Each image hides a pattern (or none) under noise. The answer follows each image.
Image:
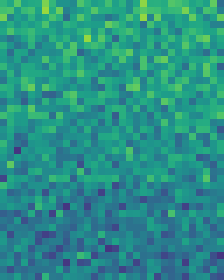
a smooth slope
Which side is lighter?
top
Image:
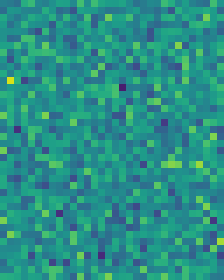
only noise
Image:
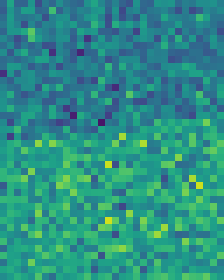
a sharp edge
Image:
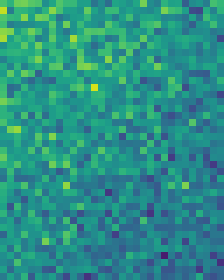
a smooth slope
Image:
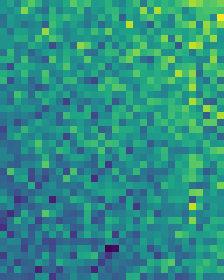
a smooth slope
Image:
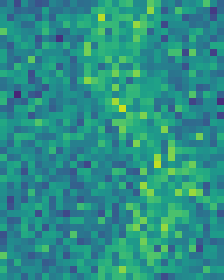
a wavy band
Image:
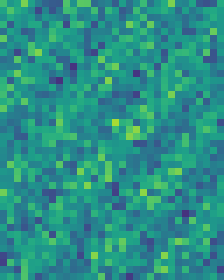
diagonal stripes
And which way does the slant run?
bottom left to top right
